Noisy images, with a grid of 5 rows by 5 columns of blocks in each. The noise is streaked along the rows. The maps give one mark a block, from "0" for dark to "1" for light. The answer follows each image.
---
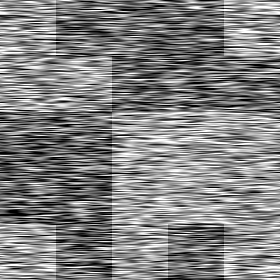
1 0 0 0 1
1 1 0 0 0
0 0 1 1 1
0 0 1 1 1
1 0 1 0 1
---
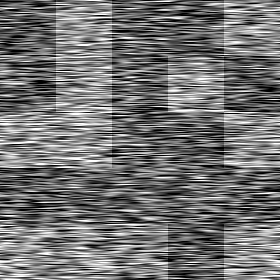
0 1 0 0 1
0 1 0 1 0
1 1 0 0 1
0 0 0 0 0
1 1 1 0 1
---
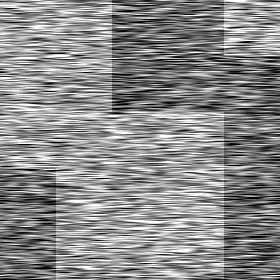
1 1 0 0 1
1 1 0 0 0
1 1 1 1 0
0 1 1 1 0
0 1 1 1 0
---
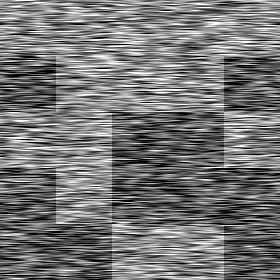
1 1 1 1 1
0 1 1 1 0
1 1 0 0 1
0 1 0 0 0
0 0 1 1 0
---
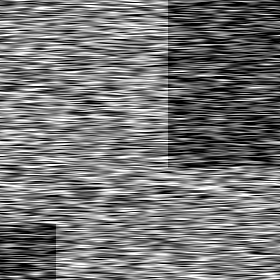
1 1 1 0 0
1 1 1 0 0
1 1 1 0 0
1 1 1 1 1
0 1 1 1 1
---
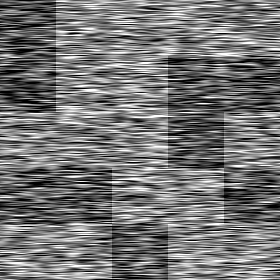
0 1 1 1 1
0 1 1 0 0
1 1 1 0 1
0 0 1 1 0
1 1 0 1 1
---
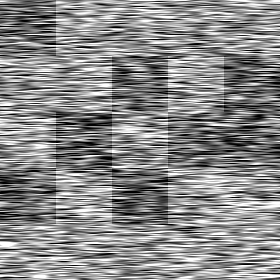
0 1 1 1 1
1 1 0 1 0
1 0 1 0 0
0 1 0 1 1
1 1 1 1 1
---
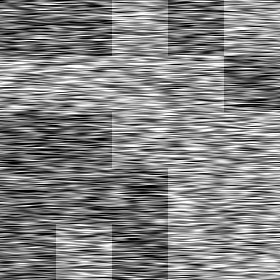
0 0 1 0 1
1 1 1 1 0
0 0 1 1 1
0 0 0 1 1
0 1 0 1 1
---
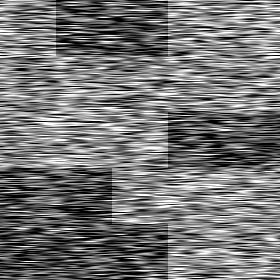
1 0 0 1 1
1 1 1 1 1
1 1 1 0 0
0 0 1 1 1
0 0 0 1 1
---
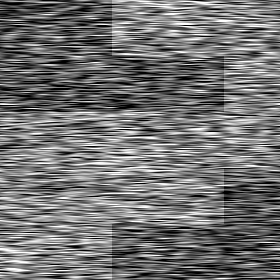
0 0 1 1 1
0 0 0 0 1
1 1 1 1 1
1 1 1 1 0
1 1 0 0 0
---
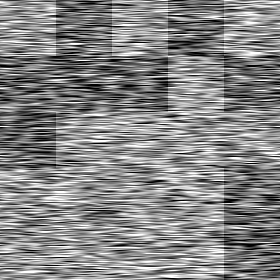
1 0 1 0 1
0 0 0 1 0
0 1 1 1 1
1 1 1 1 0
1 1 1 1 0
